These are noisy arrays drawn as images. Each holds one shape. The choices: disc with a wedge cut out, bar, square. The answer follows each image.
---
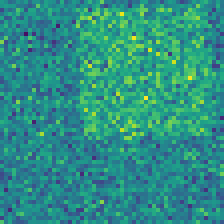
square
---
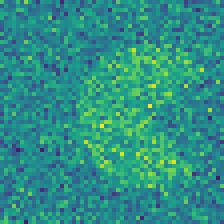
disc with a wedge cut out
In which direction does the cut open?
right
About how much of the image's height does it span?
two thirds
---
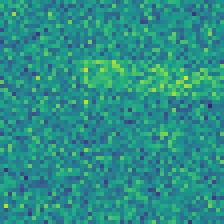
bar
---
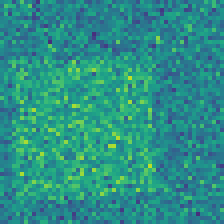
square
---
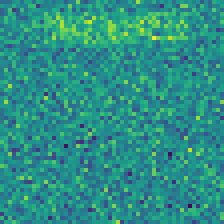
bar
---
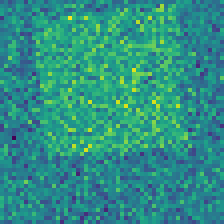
square
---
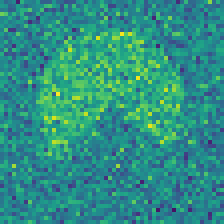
disc with a wedge cut out
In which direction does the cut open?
down
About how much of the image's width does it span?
two thirds
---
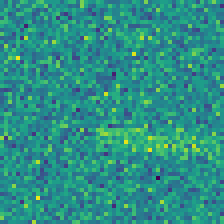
bar
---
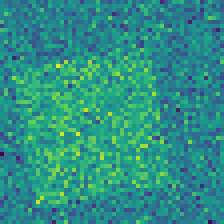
square
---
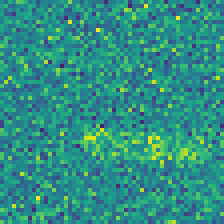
bar
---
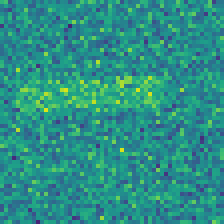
bar
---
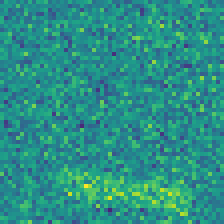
bar
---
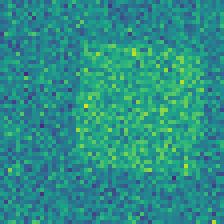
square
